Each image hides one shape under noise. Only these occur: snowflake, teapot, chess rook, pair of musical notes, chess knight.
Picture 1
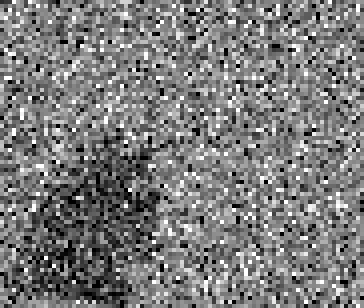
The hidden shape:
chess knight
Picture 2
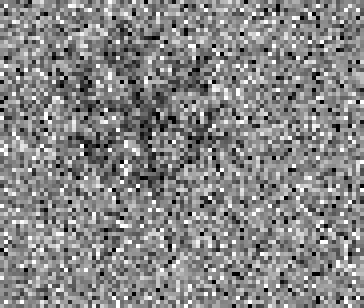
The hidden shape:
snowflake
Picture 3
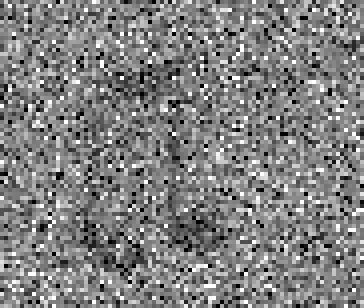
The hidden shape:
pair of musical notes
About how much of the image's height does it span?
two thirds
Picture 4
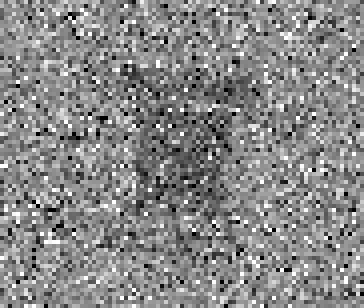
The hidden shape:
chess rook
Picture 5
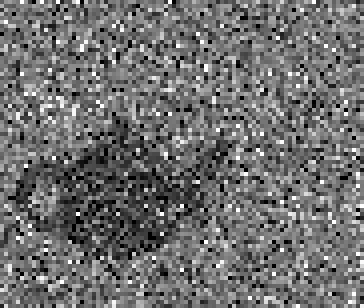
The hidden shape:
teapot
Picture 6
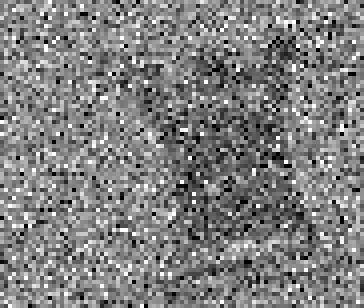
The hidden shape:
chess rook
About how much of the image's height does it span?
nearly all
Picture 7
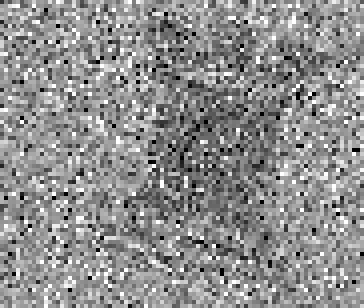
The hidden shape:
chess rook
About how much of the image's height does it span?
nearly all
